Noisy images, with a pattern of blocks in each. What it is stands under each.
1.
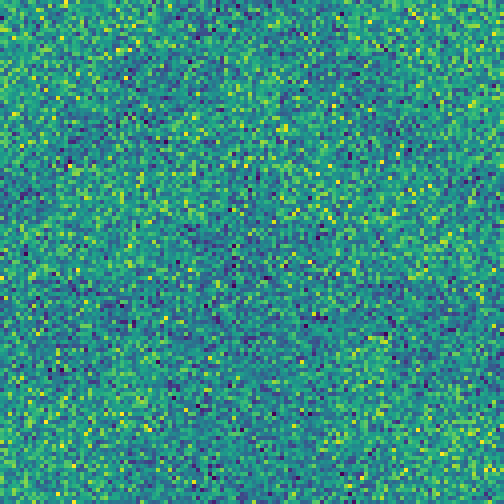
left and right mirror each other
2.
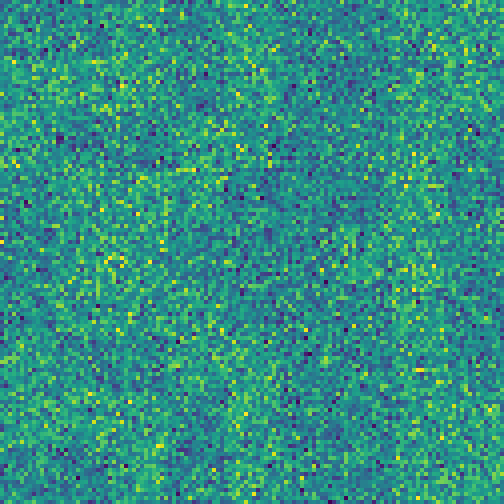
top and bottom mirror each other
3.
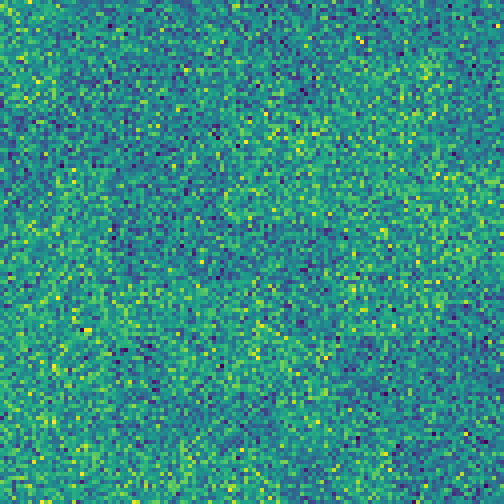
no symmetry
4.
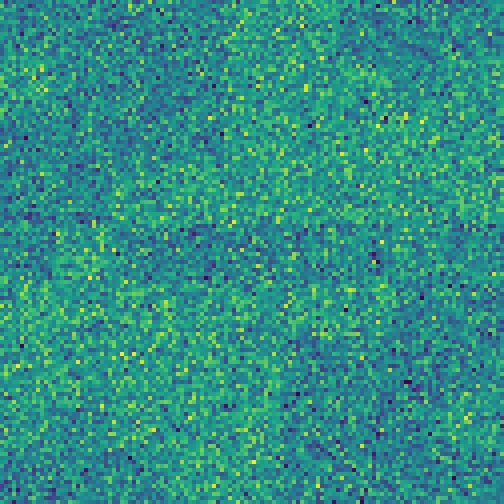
the same after a half turn
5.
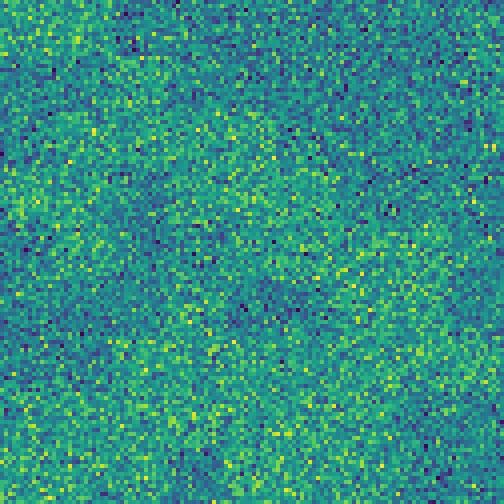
no symmetry
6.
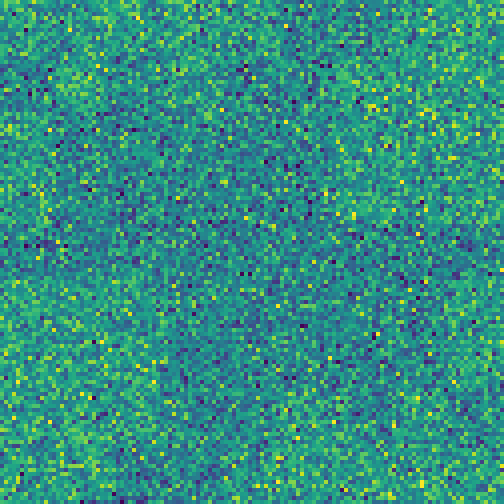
the same after a half turn
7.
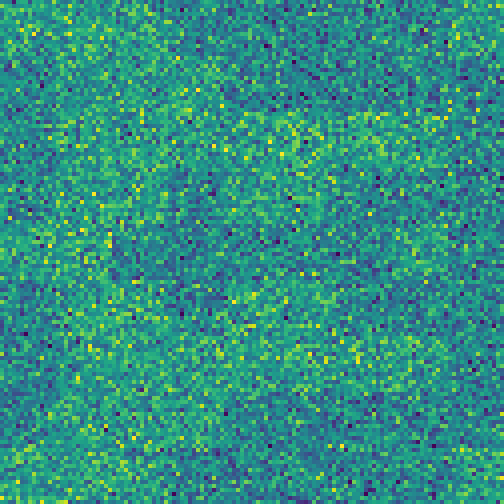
top and bottom mirror each other
